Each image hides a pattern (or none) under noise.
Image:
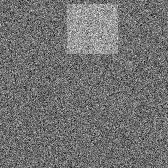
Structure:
one block
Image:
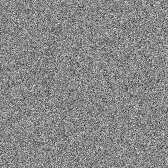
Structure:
only noise
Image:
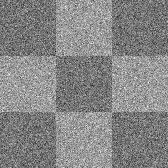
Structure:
a checkerboard
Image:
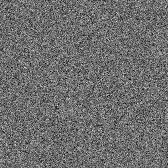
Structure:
only noise
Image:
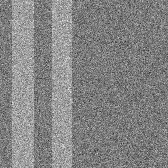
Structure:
bands of columns
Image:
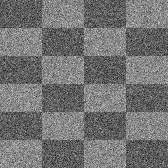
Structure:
a checkerboard
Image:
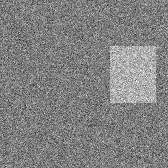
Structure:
one block
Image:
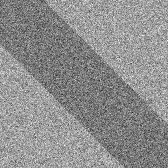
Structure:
a diagonal band
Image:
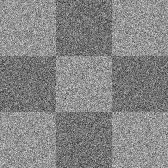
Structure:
a checkerboard
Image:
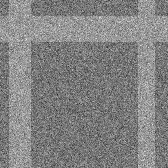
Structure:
bands of rows crossing bands of columns
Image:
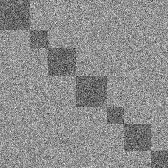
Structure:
blocks along the diagonal
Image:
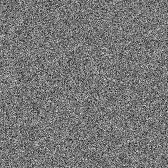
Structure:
only noise
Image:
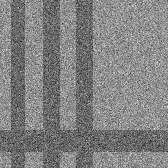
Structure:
bands of rows crossing bands of columns
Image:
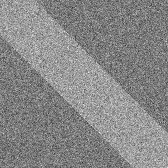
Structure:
a diagonal band
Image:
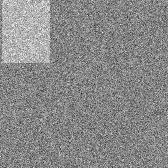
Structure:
one block
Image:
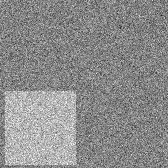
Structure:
one block
